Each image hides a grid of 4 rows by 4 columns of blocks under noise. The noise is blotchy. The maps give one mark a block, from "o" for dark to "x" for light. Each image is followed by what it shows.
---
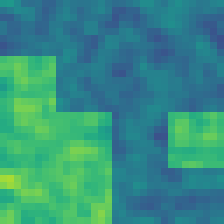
o o o o
x o o o
x x o x
x x o o
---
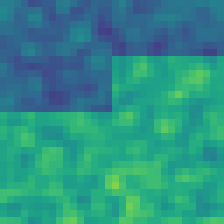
o o o o
o o x x
x x x x
x x x x
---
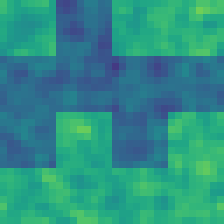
x o x x
o o o o
o x o x
x x x x
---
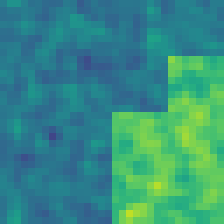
o o o o
o o o x
o o x x
o o x x
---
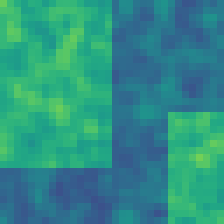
x x o o
x x o o
x x o x
o o o x
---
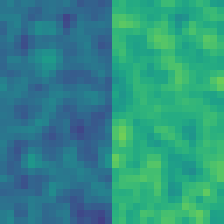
o o x x
o o x x
o o x x
o o x x
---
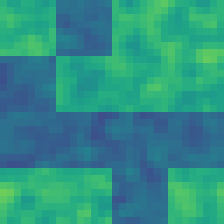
x o x x
o x x x
o o o o
x x o x
